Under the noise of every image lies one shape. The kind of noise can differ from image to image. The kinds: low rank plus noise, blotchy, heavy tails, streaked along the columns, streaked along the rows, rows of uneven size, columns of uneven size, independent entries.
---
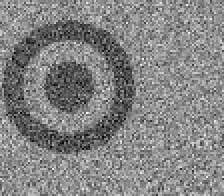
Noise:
low rank plus noise
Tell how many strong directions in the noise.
three or four
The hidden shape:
bullseye
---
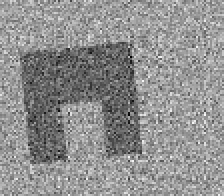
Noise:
low rank plus noise
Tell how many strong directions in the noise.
one
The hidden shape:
square with a notch
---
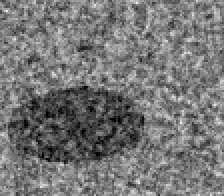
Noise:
blotchy
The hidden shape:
ellipse
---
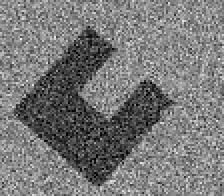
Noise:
independent entries
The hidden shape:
square with a notch
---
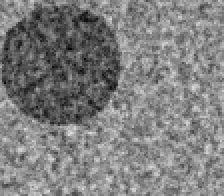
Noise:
blotchy
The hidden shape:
disc
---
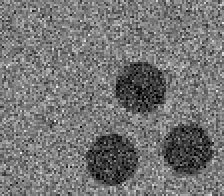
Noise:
independent entries
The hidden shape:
three dots
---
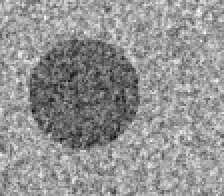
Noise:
blotchy
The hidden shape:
disc
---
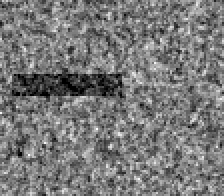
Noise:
blotchy
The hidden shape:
bar
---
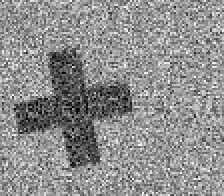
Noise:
low rank plus noise
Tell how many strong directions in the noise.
two
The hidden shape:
cross
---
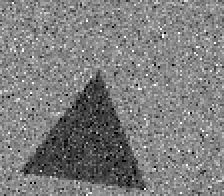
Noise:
heavy tails
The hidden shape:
triangle
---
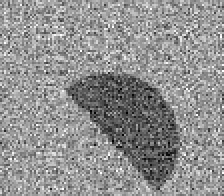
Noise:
low rank plus noise
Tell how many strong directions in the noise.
five to eight
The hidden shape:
half disc
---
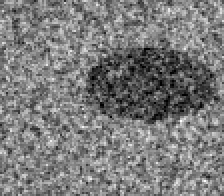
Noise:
blotchy
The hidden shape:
ellipse
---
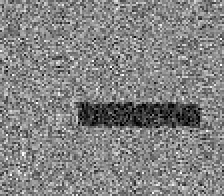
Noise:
low rank plus noise
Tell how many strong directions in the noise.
three or four
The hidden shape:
bar
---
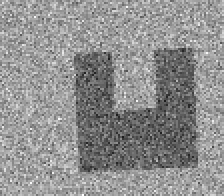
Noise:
independent entries
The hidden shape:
square with a notch
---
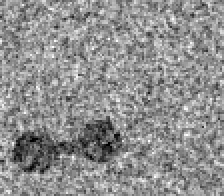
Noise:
blotchy
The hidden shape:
dumbbell
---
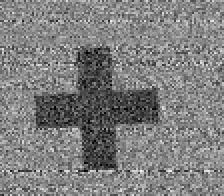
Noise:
rows of uneven size
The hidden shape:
cross
